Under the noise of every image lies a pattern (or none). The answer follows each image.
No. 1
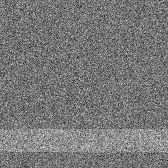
one band of rows
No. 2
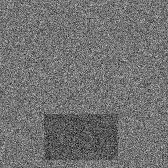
one block
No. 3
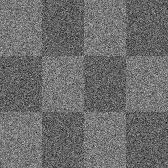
a checkerboard
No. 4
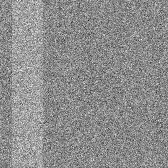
one band of columns
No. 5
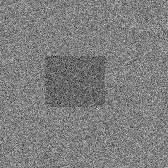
one block
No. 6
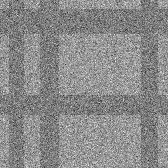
bands of rows crossing bands of columns
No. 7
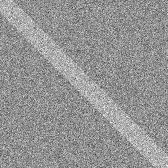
a diagonal band
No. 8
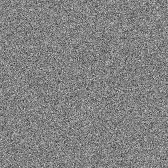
only noise
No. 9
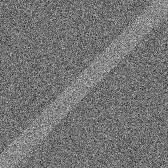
a diagonal band
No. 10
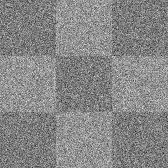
a checkerboard
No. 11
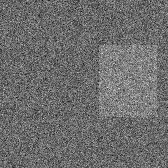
one block
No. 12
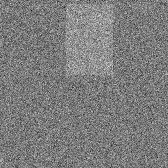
one block
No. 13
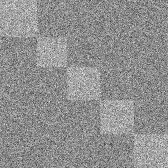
blocks along the diagonal
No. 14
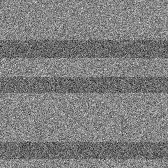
bands of rows
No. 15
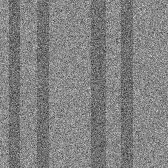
bands of columns
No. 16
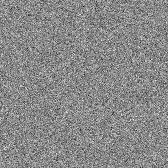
only noise
